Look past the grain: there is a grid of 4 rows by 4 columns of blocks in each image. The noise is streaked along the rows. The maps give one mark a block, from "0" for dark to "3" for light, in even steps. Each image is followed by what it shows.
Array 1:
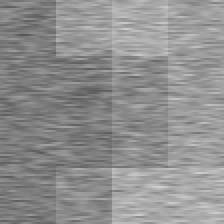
0 2 3 2
0 0 1 2
0 0 1 2
0 1 3 3
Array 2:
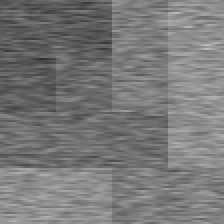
0 0 2 3
0 1 2 3
1 1 1 3
3 3 2 2
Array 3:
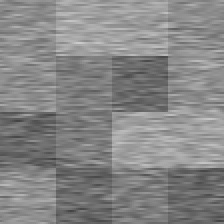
2 3 3 2
2 1 0 2
0 1 3 3
2 0 1 0
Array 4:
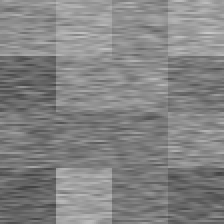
2 3 2 3
0 2 2 1
1 1 1 2
0 3 1 0
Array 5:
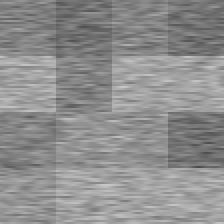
1 0 1 0
3 1 3 3
1 2 2 0
2 3 3 3
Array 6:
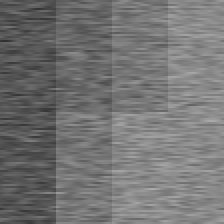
0 1 2 3
0 1 2 3
0 2 3 3
0 2 3 3
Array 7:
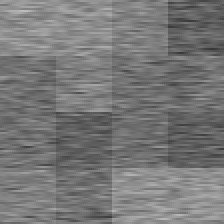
3 3 2 0
1 2 1 1
1 0 1 0
2 1 3 3
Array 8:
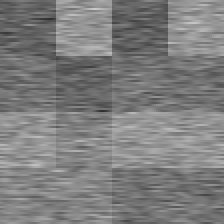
0 3 0 3
1 0 1 1
3 2 3 3
2 2 1 1
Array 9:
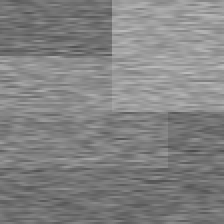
0 0 3 3
2 2 3 3
1 1 1 0
0 0 0 0
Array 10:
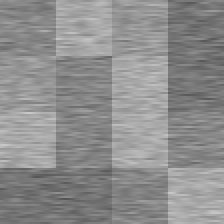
1 3 2 0
2 1 3 0
3 1 3 1
0 0 1 3
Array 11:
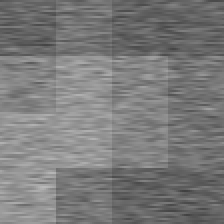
0 1 0 0
2 3 2 1
3 3 2 1
3 1 0 0
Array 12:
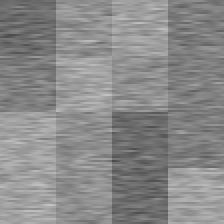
0 2 3 1
1 3 2 1
3 2 0 1
3 2 0 3
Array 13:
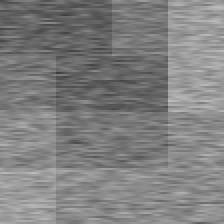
0 0 1 3
1 0 0 3
2 1 1 2
3 2 2 2
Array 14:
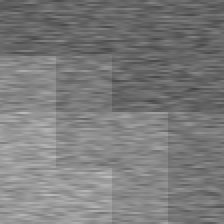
0 0 0 0
2 1 0 0
3 2 2 1
3 3 2 1
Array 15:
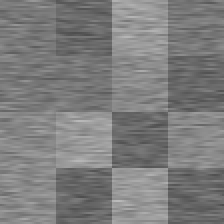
1 0 3 1
1 1 2 0
2 3 0 2
2 0 3 0
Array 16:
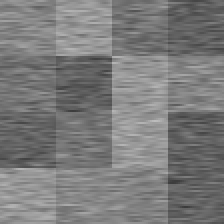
2 3 1 0
1 0 3 2
0 1 3 0
3 2 2 0
